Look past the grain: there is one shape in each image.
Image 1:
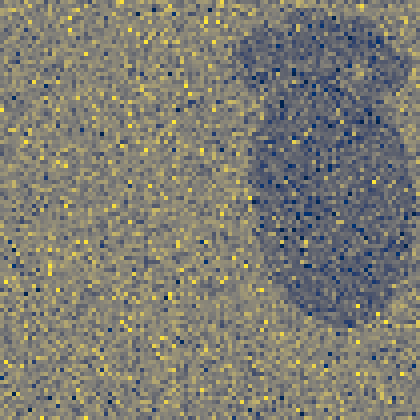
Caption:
dark footprint
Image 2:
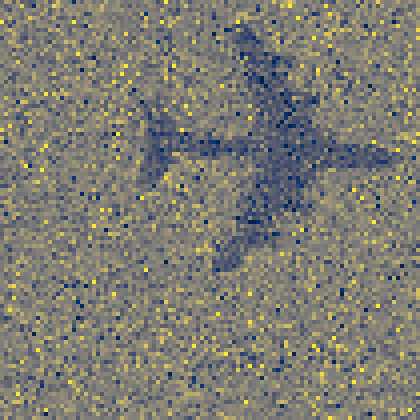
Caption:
dark airplane
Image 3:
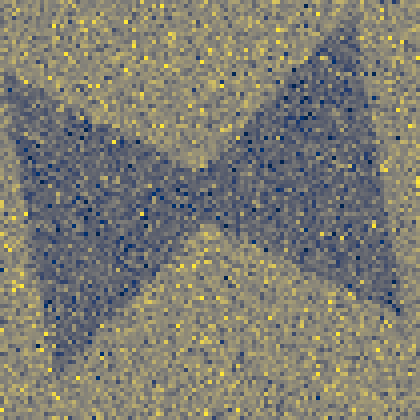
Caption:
dark bow tie
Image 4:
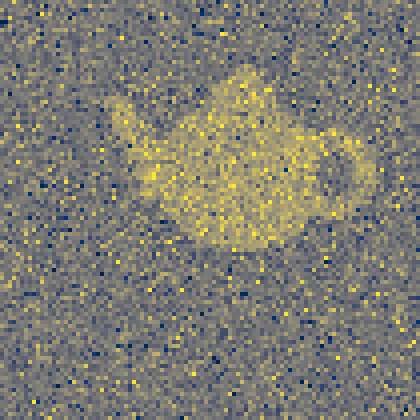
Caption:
light teapot
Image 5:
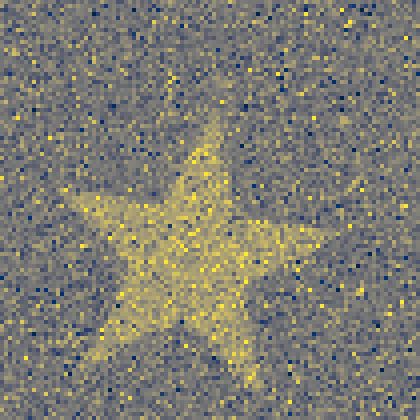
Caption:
light star
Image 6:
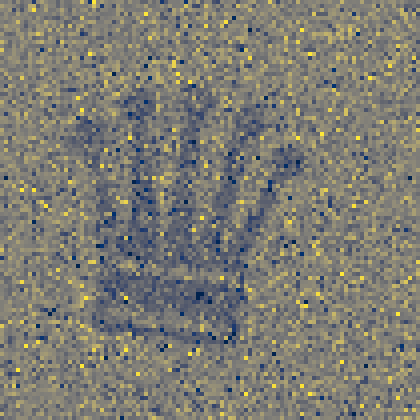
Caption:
dark chess queen
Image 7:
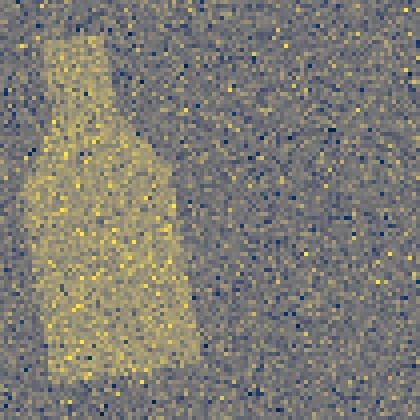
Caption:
light bottle
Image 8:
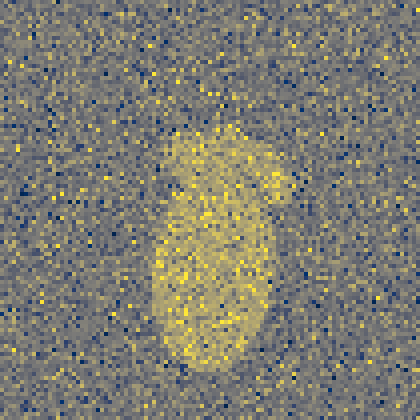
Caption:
light footprint
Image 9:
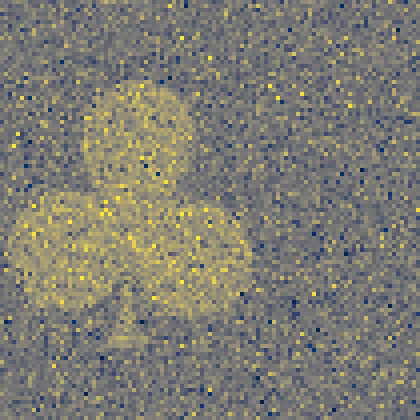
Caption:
light club
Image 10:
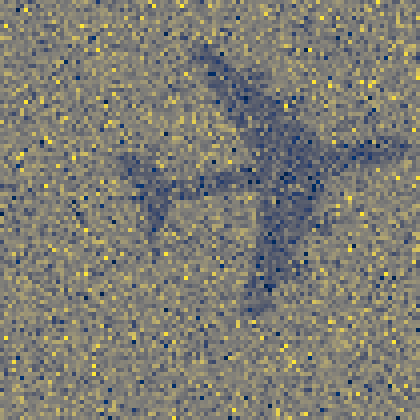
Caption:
dark airplane
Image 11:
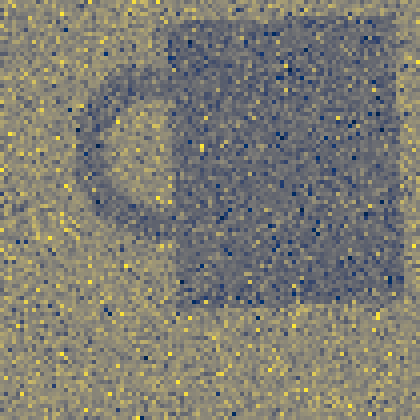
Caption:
dark cup
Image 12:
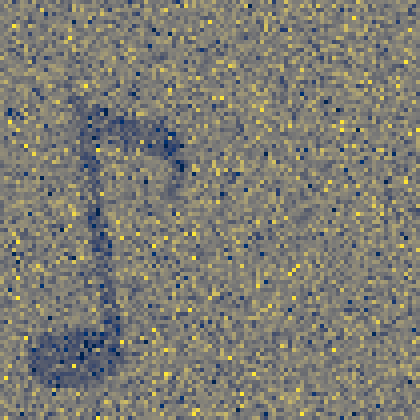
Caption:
dark musical note
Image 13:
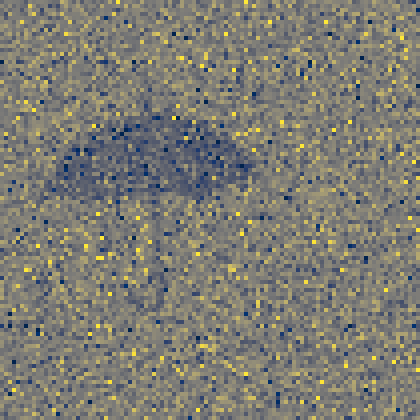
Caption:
dark umbrella
